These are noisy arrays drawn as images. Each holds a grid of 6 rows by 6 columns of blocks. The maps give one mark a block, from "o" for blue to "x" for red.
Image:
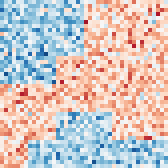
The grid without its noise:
oooxxx
oooxxx
ooxxxx
xxxxxx
xxooxx
xooooo
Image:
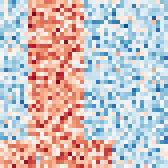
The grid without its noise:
oxxooo
oxxooo
oxxooo
oxxooo
oxxooo
xxxxoo
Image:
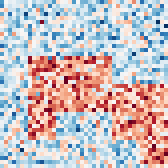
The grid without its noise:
oooooo
oooooo
oxxxoo
oxxxxx
oxooxx
ooooox
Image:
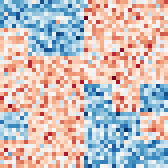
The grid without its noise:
oooxxx
xooxxx
xxxxxx
xxxoxo
oxxoox
xxxooo
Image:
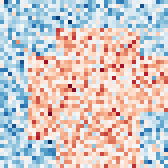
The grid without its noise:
oooooo
ooxxxo
oxxxxx
oxxxxx
oxxxxo
ooxxxo
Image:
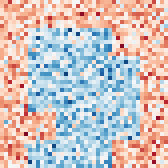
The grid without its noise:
xxxxxx
xoooxx
xoooox
xoooox
xxooox
xoooxx
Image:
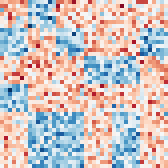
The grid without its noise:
xoxxxx
oxoxxo
xxxoox
oxxxxx
xooxox
xooxox
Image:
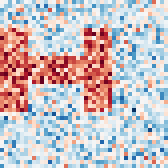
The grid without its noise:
oooooo
xooxoo
xxxxoo
xooxoo
oooooo
oooooo
